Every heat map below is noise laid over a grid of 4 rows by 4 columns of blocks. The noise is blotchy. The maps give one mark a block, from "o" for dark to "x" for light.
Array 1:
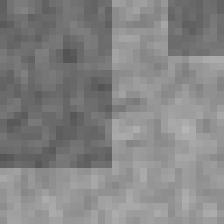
o o x o
o o x x
o o x x
x x x x
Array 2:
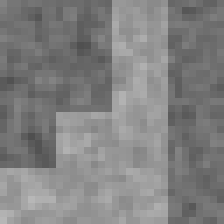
o o x o
o o x o
o x x o
x x x o
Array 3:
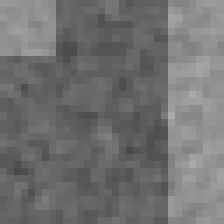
x o o x
o o o x
o o o x
o o o x
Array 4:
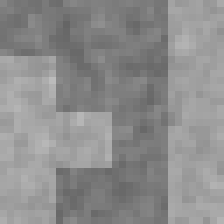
o o o x
x o o x
x x o x
x o o x
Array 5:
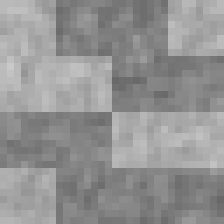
x o o x
x x o o
o o x x
x o o o
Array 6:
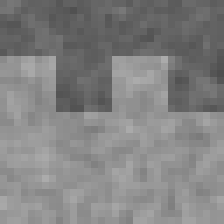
o o o o
x o x o
x x x x
x x x x
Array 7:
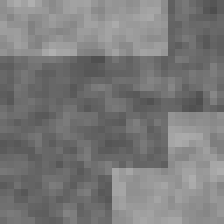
x x x o
o o o o
o o o x
o o x x
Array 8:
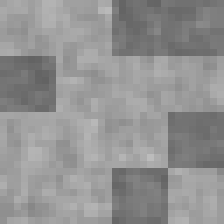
x x o o
o x x x
x x x o
x x o x
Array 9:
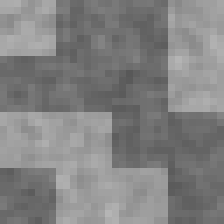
x o o x
o o o x
x x o o
o x x o
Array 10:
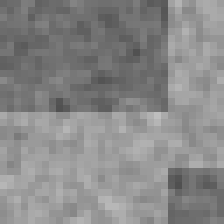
o o o x
o o o x
x x x x
x x x o
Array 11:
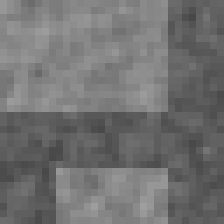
x x x o
x x x o
o o o o
o x x o
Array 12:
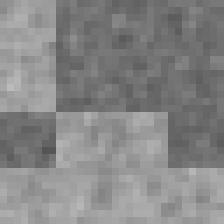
x o o o
x o o o
o x x o
x x x x
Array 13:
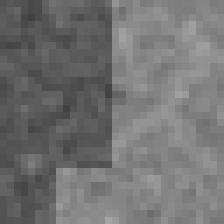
o o x x
o o x x
o o x x
o x x x
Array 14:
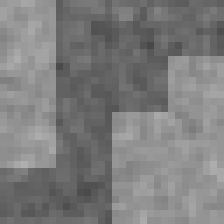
x o o o
x o o x
x o x x
o o x x
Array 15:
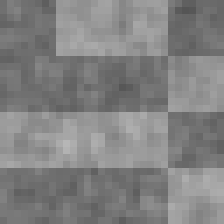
o x x o
o o o x
x x x o
o o o x
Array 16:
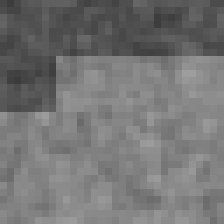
o o o o
o x x x
x x x x
x x x x
